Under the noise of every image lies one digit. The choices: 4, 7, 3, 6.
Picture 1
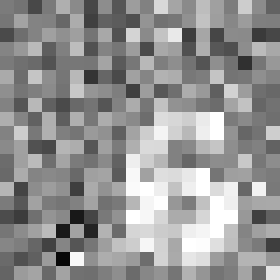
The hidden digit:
6
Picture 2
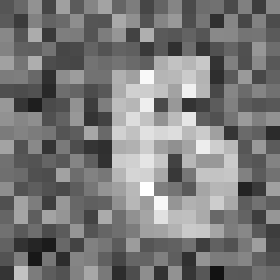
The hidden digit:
6
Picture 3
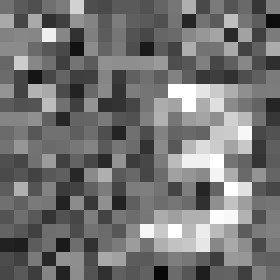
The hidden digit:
3
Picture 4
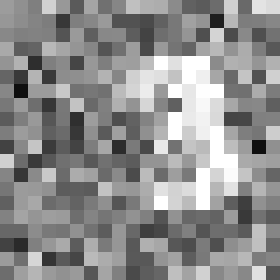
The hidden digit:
3
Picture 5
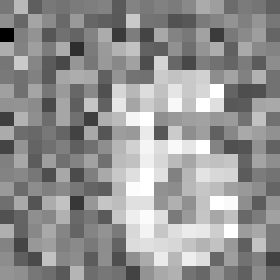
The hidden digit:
6
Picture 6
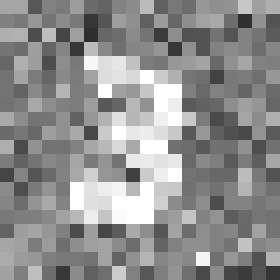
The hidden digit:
3
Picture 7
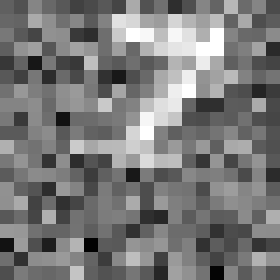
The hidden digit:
7
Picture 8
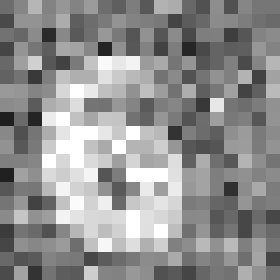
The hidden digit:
6
